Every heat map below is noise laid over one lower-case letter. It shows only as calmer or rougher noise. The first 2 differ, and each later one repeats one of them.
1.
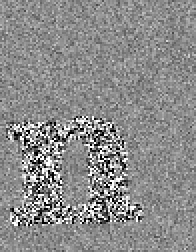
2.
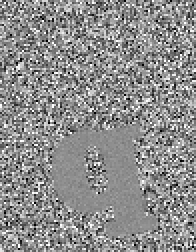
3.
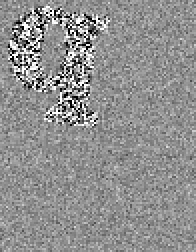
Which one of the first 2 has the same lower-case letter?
2
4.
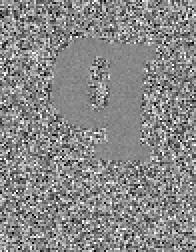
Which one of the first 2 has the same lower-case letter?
2
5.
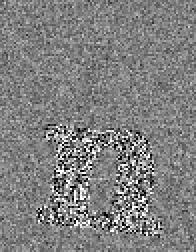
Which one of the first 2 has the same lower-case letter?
1
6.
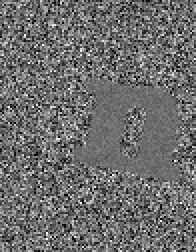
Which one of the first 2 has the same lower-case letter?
1
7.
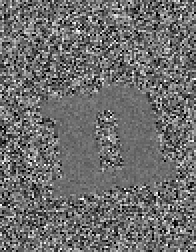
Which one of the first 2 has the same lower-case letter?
1
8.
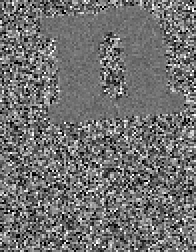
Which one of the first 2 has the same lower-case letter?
1
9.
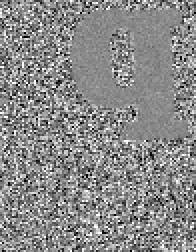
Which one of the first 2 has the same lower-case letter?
2
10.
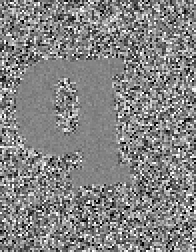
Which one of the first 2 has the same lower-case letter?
2
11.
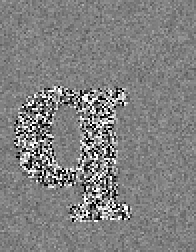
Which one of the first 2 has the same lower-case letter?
2
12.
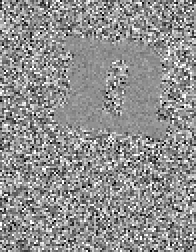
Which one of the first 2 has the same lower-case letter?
1
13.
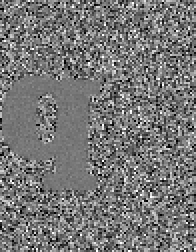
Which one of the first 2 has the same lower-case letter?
2
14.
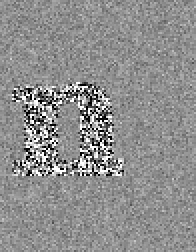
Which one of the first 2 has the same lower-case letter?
1
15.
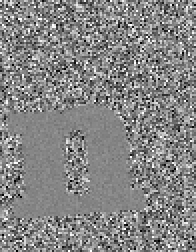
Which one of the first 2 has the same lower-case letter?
1
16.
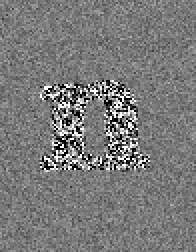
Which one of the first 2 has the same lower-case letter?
1
